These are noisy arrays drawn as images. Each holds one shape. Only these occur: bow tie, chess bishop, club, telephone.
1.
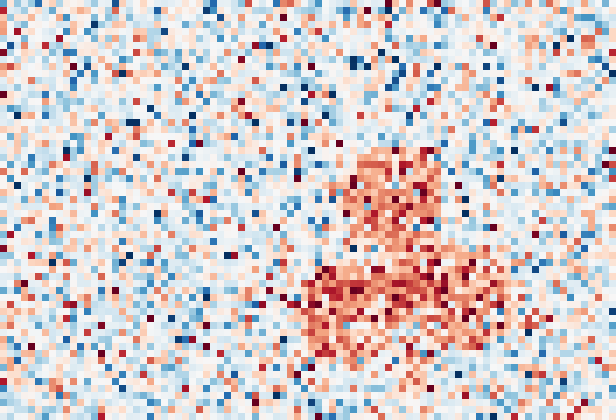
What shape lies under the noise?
club
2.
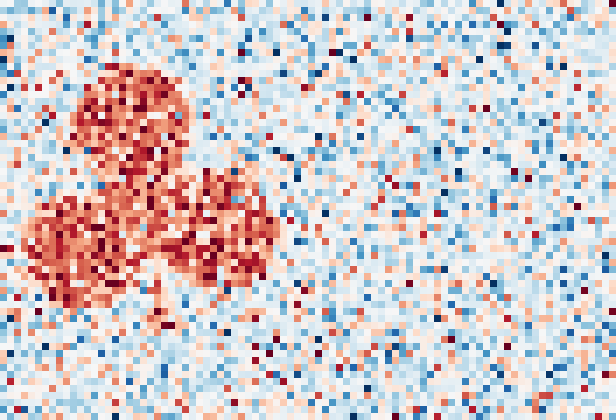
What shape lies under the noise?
club
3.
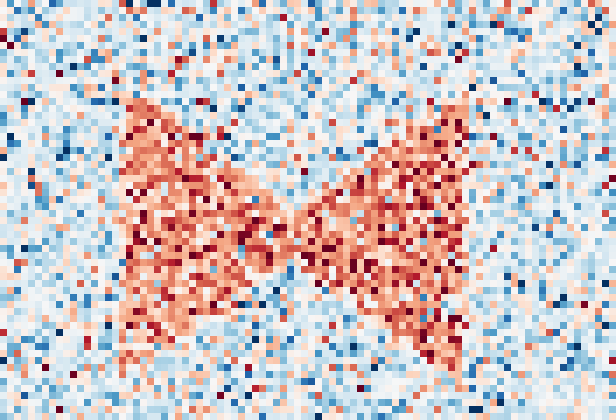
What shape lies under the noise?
bow tie
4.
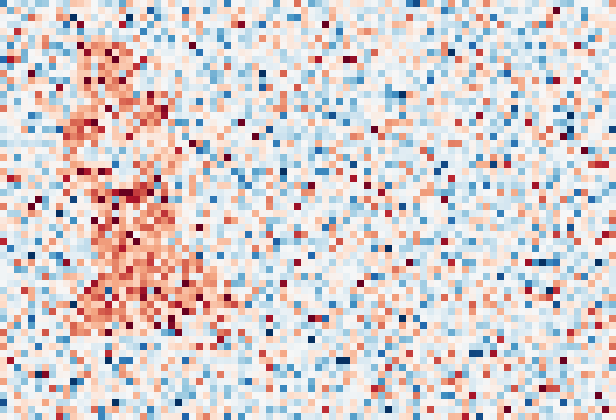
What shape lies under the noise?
chess bishop
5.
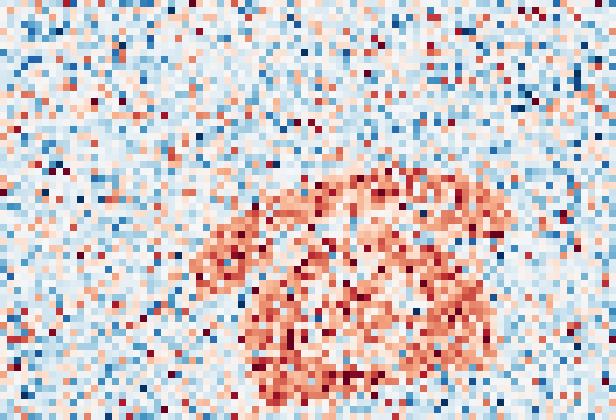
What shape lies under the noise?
telephone
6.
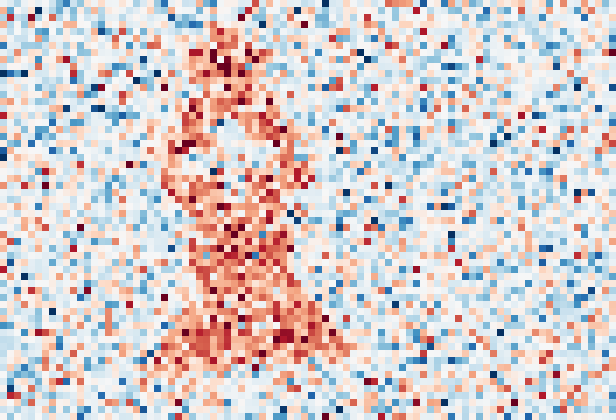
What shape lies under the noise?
chess bishop
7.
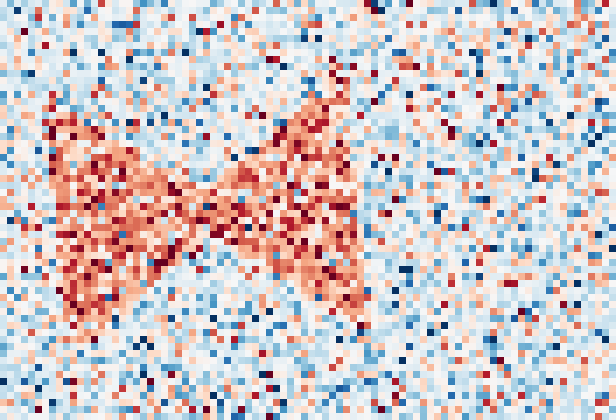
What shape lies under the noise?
bow tie
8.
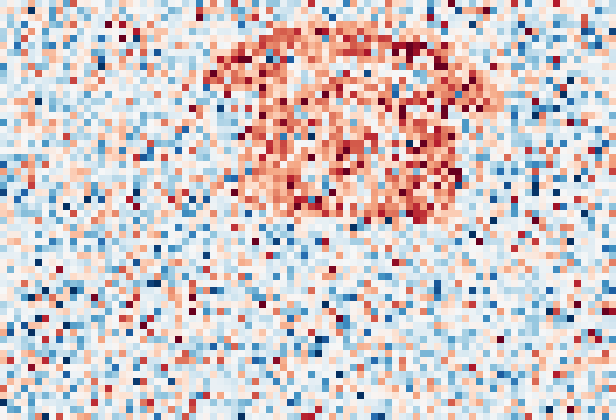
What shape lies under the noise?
telephone
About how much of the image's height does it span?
half
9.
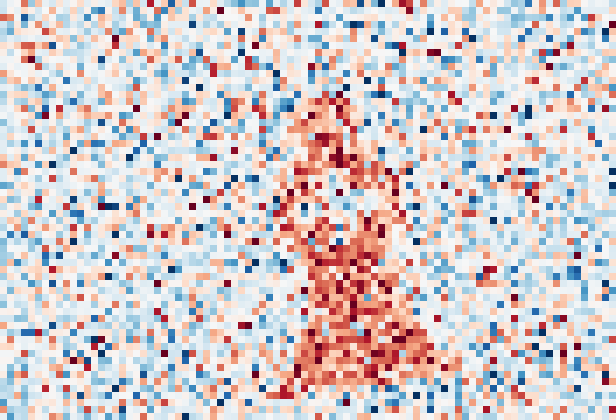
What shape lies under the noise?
chess bishop
